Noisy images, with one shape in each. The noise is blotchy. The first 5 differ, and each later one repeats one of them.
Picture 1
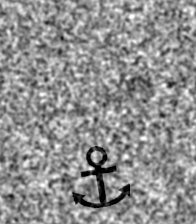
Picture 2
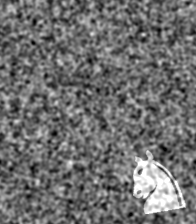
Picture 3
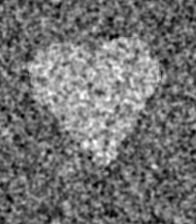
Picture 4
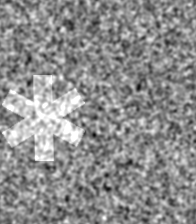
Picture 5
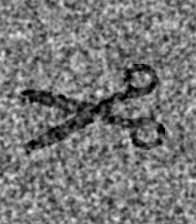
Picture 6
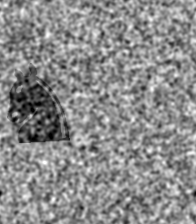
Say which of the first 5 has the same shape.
2
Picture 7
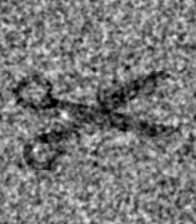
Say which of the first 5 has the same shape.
5
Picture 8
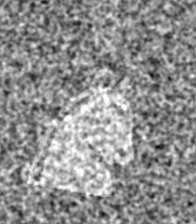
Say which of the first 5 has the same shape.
2
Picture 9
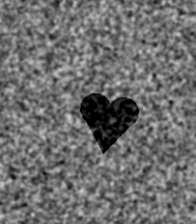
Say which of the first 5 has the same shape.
3
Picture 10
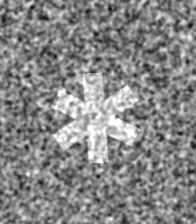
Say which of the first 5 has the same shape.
4
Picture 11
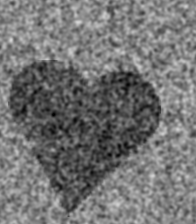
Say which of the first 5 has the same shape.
3
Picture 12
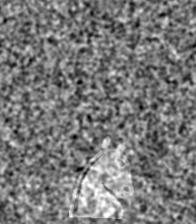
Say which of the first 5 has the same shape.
2
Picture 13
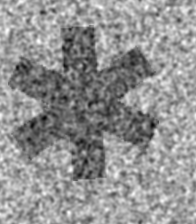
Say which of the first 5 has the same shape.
4
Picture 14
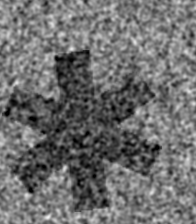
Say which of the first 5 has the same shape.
4
